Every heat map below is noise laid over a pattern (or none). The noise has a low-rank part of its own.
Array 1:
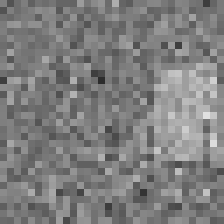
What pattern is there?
one block
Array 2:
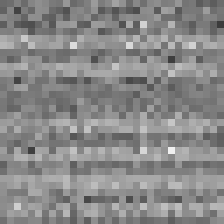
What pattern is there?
bands of rows
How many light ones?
6
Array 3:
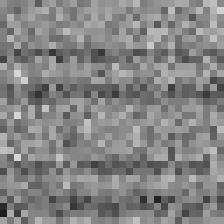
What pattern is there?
bands of rows
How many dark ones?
4
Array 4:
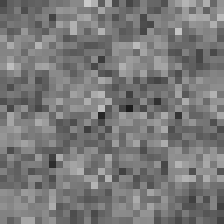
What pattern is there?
a checkerboard
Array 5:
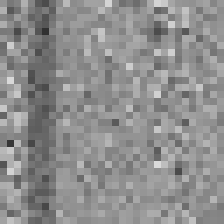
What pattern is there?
one band of columns
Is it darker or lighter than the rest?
darker
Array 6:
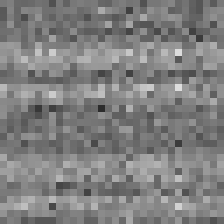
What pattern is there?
bands of rows
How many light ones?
4
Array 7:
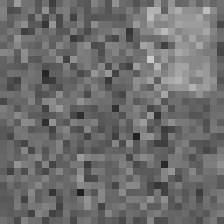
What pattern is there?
one block
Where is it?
top right
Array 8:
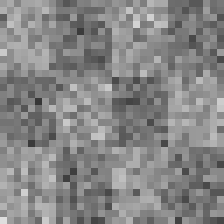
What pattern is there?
a checkerboard
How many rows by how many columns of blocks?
3 by 4
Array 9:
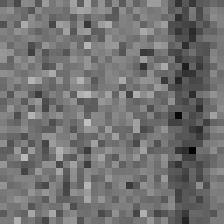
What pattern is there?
one band of columns
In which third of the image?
right
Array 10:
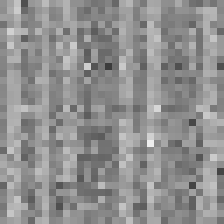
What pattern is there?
bands of columns
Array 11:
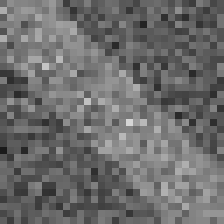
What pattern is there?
a diagonal band
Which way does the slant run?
top left to bottom right
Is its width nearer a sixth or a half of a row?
a half
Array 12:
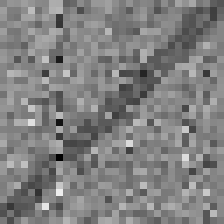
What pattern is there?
a diagonal band
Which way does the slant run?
bottom left to top right
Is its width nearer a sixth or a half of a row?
a sixth
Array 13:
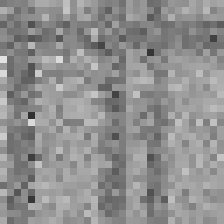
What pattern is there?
bands of rows crossing bands of columns
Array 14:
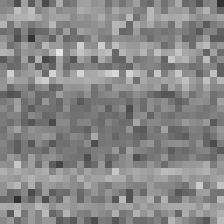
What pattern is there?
bands of rows
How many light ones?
5
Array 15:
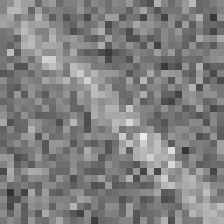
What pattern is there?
a diagonal band
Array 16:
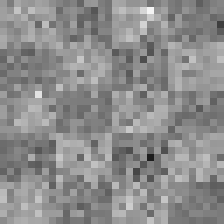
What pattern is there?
a checkerboard
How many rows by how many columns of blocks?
5 by 4
